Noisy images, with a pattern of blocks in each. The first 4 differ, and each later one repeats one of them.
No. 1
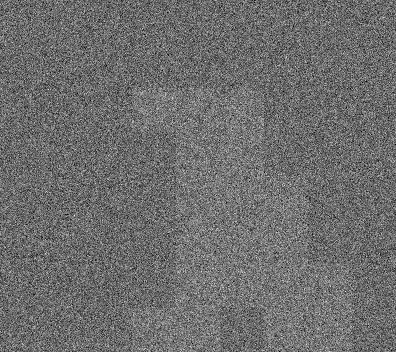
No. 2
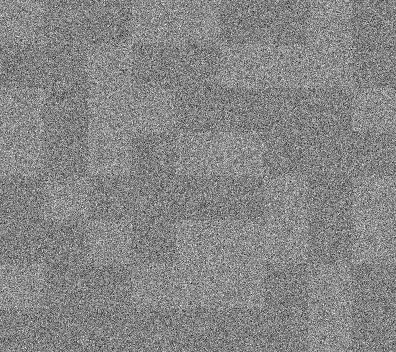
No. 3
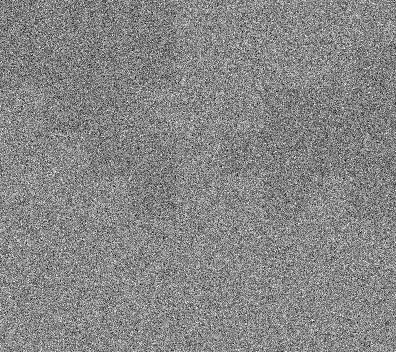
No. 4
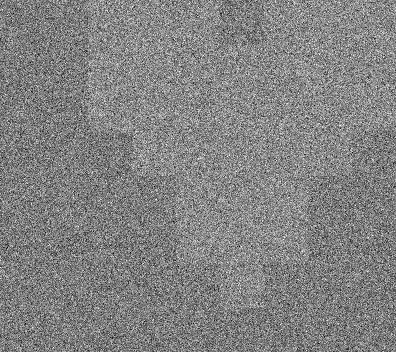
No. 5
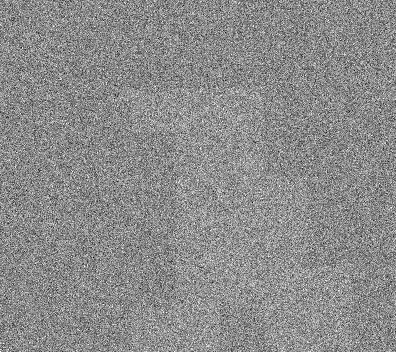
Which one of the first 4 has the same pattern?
1
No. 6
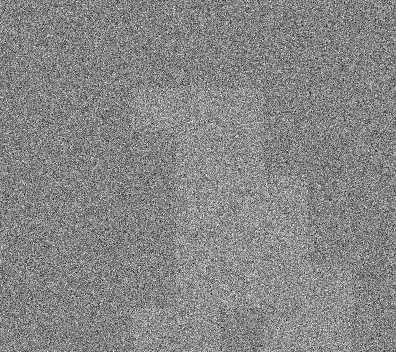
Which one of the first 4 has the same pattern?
1
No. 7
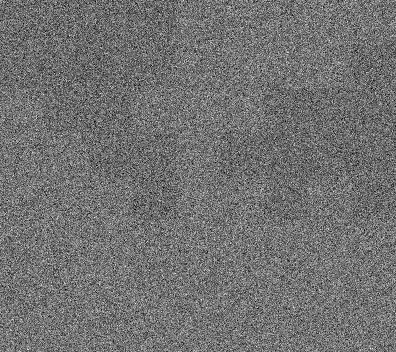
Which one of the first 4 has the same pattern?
3
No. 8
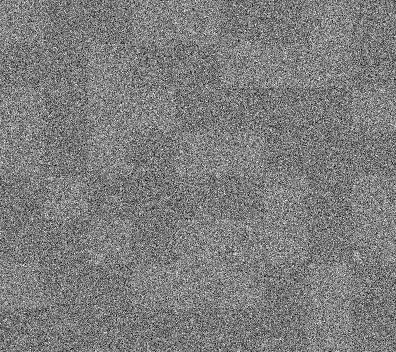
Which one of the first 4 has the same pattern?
2
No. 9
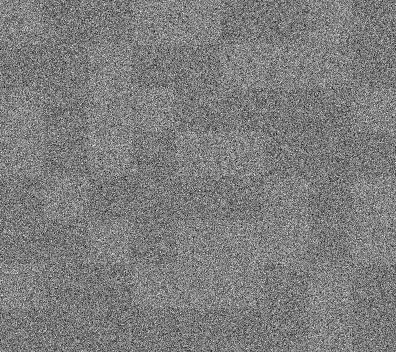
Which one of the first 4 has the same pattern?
2
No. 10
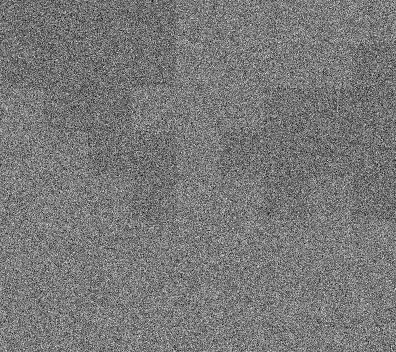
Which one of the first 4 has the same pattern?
3
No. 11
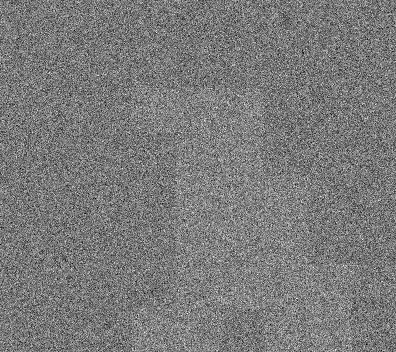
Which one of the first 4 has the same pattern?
1
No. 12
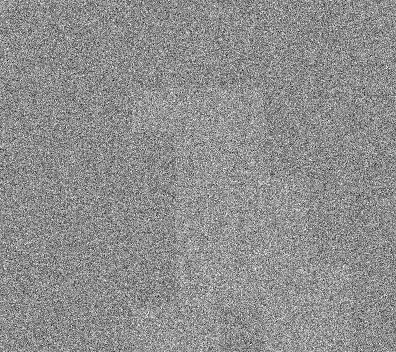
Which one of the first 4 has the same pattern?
1
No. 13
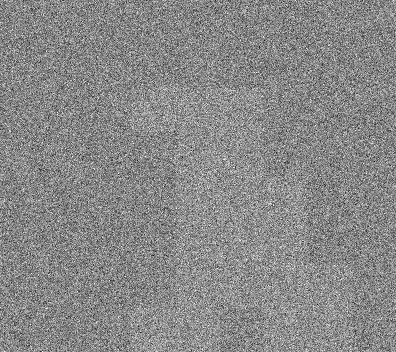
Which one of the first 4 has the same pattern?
1
